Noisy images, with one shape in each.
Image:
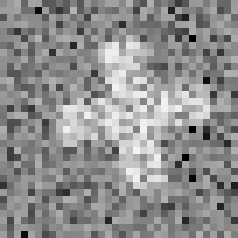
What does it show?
light cross
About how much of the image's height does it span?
two thirds
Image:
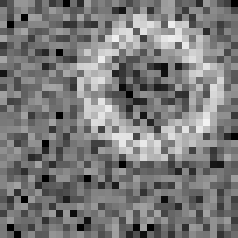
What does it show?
light ring
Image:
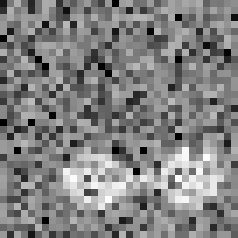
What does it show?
light dumbbell
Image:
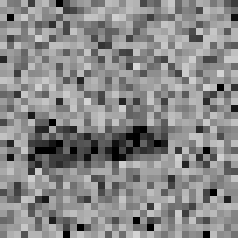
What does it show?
dark bar
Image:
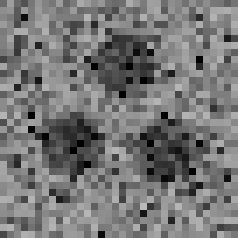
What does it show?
dark three dots
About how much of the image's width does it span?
two thirds
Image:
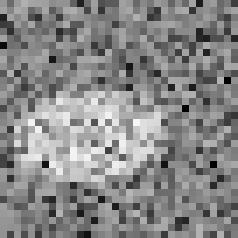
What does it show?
light ellipse
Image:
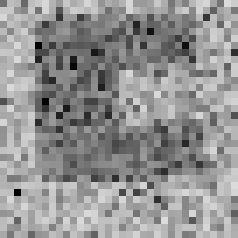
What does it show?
dark square with a notch
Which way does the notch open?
right
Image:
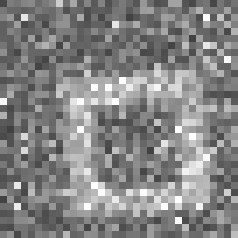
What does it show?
light square frame
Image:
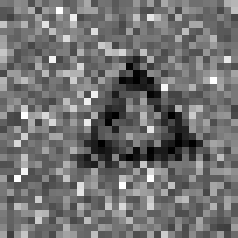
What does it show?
dark triangle frame
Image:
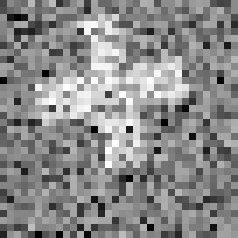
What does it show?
light cross
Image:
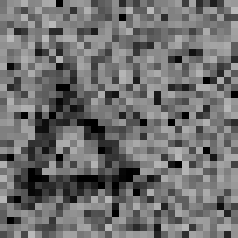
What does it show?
dark triangle frame
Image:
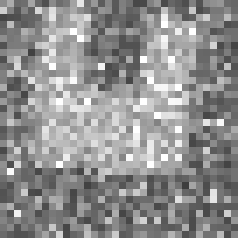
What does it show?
light square with a notch
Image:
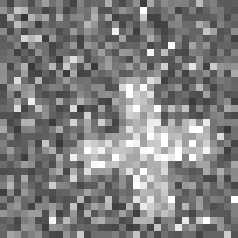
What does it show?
light cross
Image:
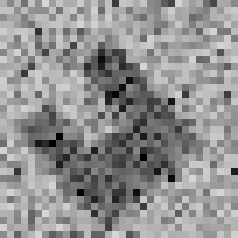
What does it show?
dark square with a notch
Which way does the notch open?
up and left
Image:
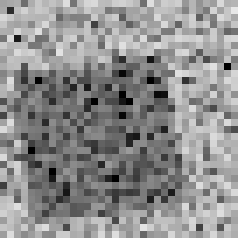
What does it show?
dark square
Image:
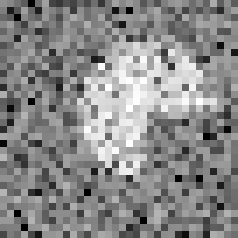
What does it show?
light disc with a wedge cut out
